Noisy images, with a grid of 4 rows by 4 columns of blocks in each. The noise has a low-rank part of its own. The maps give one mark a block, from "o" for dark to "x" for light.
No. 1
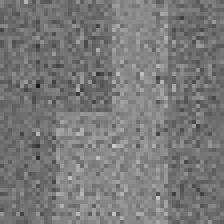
o o x o
o o x o
o x x o
o x x o
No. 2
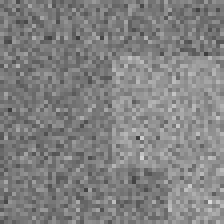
o o o o
o o x x
o o x x
o o o x
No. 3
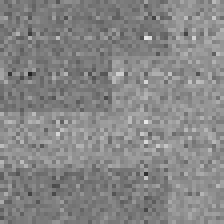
o o o x
o o x x
x x x x
o o o x
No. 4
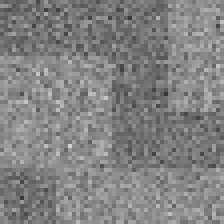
o o o x
x x o x
x x o o
o x x x
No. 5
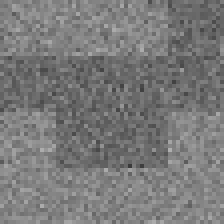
x x x o
o o o o
x o o x
x x x x
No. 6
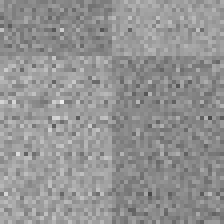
o o x x
x x o o
x x o o
x x o o
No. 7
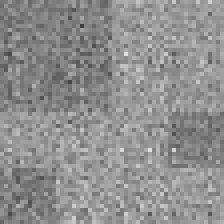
o o x x
o o x x
x x x o
o x x x
